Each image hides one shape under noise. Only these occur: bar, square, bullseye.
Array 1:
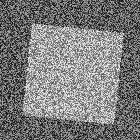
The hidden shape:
square
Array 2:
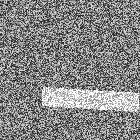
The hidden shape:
bar
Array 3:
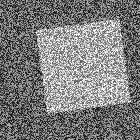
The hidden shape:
square
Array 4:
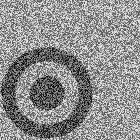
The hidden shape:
bullseye
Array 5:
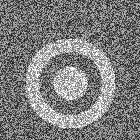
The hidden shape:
bullseye
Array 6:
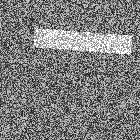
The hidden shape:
bar
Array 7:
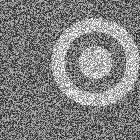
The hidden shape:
bullseye
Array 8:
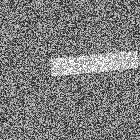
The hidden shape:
bar
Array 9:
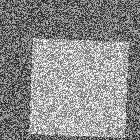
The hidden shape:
square
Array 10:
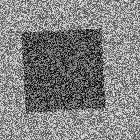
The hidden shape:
square
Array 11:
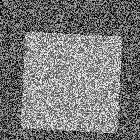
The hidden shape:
square
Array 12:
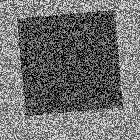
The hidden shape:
square
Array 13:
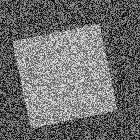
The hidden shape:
square
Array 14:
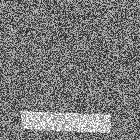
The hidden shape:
bar
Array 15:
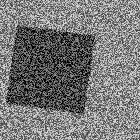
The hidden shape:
square
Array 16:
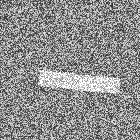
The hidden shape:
bar
